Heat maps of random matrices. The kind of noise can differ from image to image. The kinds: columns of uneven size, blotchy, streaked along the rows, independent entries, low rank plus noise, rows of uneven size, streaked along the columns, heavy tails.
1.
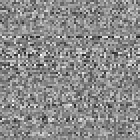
rows of uneven size
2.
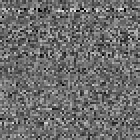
rows of uneven size
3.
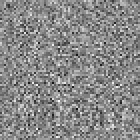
low rank plus noise
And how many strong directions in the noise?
two
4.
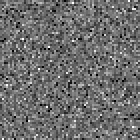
heavy tails
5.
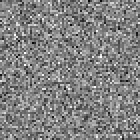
independent entries
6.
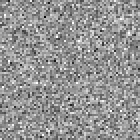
independent entries
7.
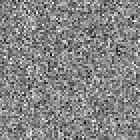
independent entries
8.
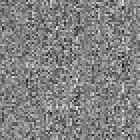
columns of uneven size
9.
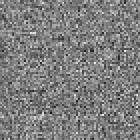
low rank plus noise
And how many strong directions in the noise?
five to eight
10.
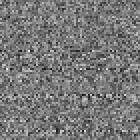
rows of uneven size
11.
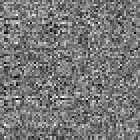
low rank plus noise
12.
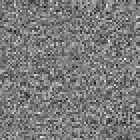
low rank plus noise
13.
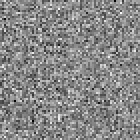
low rank plus noise
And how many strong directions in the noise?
three or four
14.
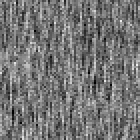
streaked along the columns
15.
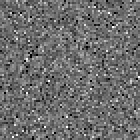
heavy tails
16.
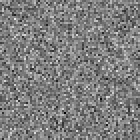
independent entries
